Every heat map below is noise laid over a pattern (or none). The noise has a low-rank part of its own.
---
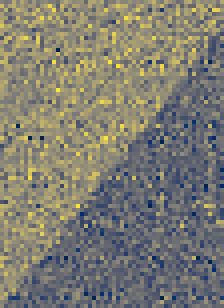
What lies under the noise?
a sharp edge
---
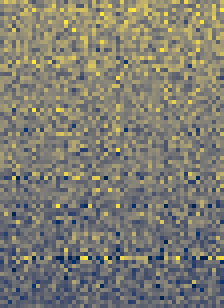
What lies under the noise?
a smooth slope
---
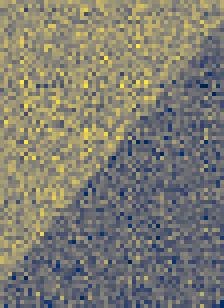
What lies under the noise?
a sharp edge
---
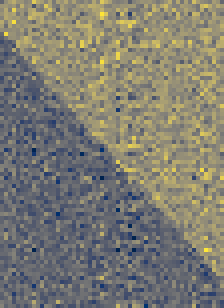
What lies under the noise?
a sharp edge
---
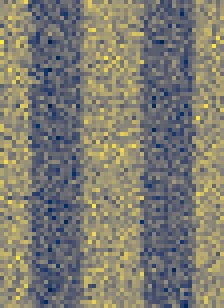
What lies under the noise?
vertical stripes
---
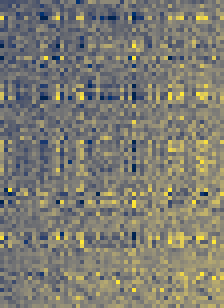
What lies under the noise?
a smooth slope
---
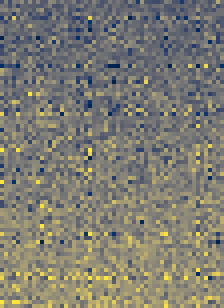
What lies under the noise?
a smooth slope
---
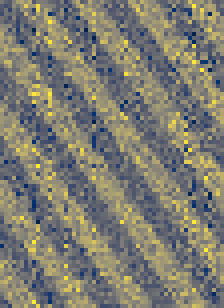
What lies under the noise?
diagonal stripes
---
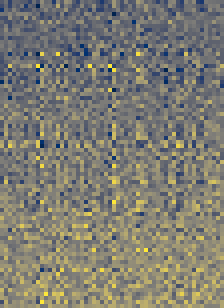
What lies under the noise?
a smooth slope
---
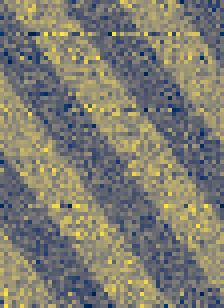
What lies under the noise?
diagonal stripes
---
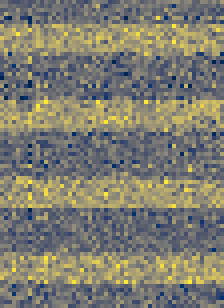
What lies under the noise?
horizontal stripes
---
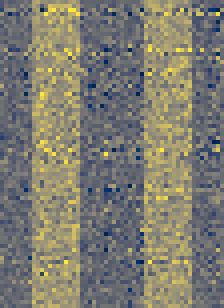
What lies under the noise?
vertical stripes
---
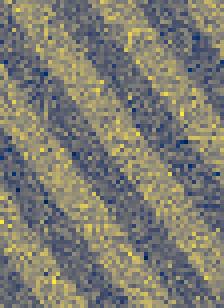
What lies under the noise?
diagonal stripes
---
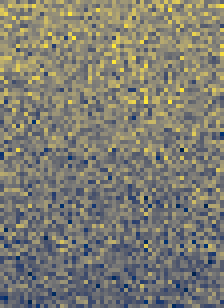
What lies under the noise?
a smooth slope
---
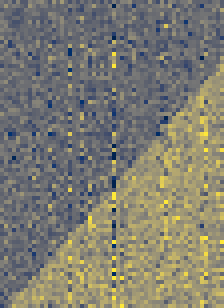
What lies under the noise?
a sharp edge
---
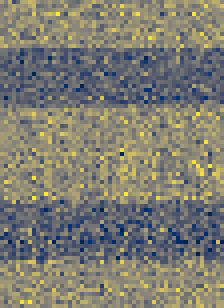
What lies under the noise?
horizontal stripes
